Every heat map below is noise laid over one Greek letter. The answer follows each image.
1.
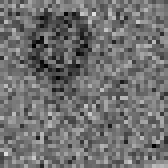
phi
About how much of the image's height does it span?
half
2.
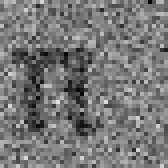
pi
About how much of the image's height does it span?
half
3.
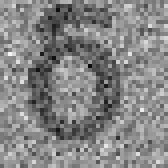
delta
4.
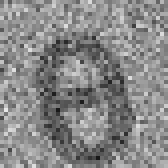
theta
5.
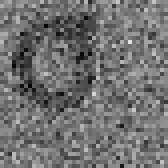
sigma
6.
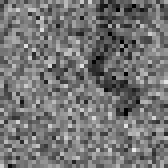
xi
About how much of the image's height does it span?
two thirds
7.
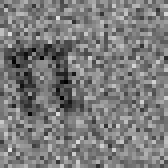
pi
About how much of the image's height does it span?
half
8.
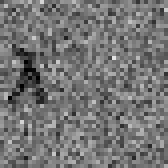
lambda
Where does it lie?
middle left
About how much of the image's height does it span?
a third
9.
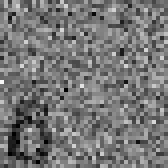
delta
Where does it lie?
bottom left
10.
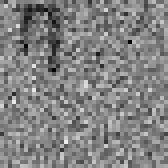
eta
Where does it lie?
top left
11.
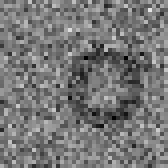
sigma
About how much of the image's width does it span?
half
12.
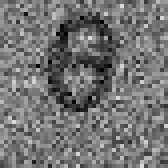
theta
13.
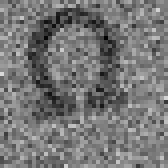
omega
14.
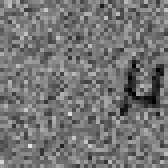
mu
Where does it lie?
middle right
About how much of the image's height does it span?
a third
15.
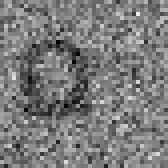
omega
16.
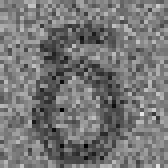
delta
